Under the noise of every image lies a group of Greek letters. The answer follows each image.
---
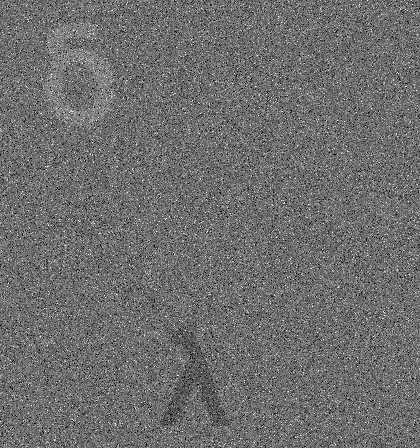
top left: light delta; bottom middle: dark lambda
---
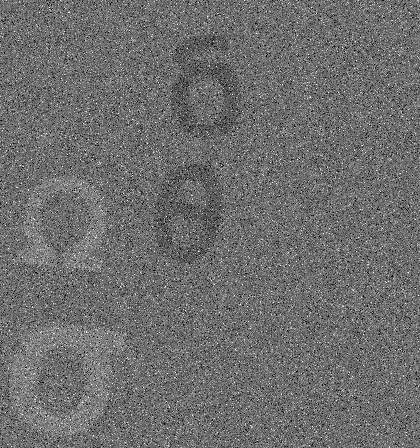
top middle: dark delta; middle left: light omega; centre: dark theta; bottom left: light sigma
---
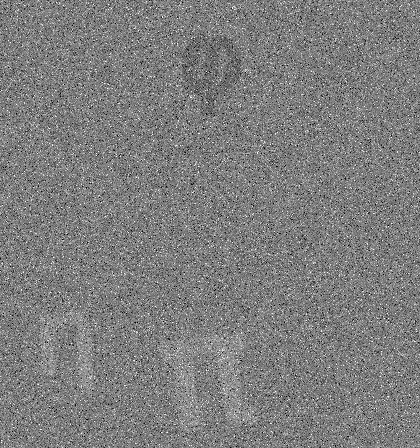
top middle: dark phi; bottom left: light eta; bottom middle: light pi
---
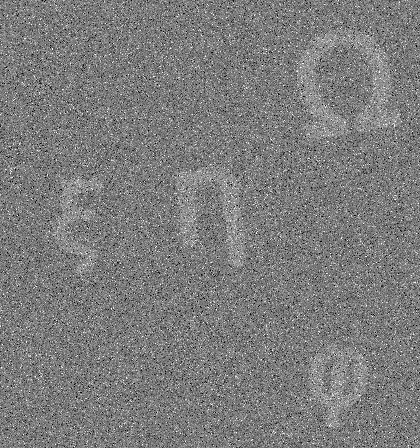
top right: light omega; middle left: light xi; centre: light eta; bottom right: light phi
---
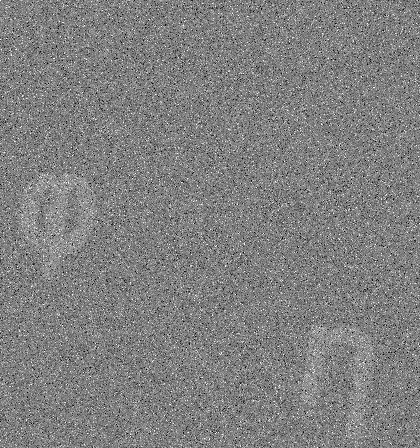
middle left: light phi; bottom right: light eta
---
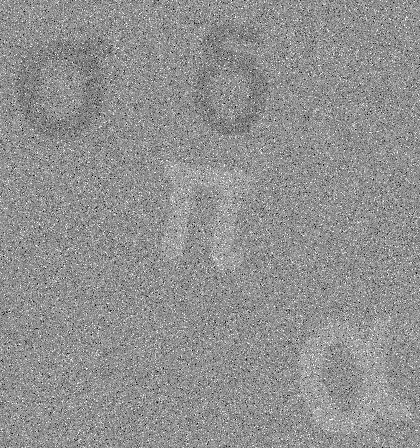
top left: dark sigma; top middle: dark delta; centre: light pi; bottom right: light alpha
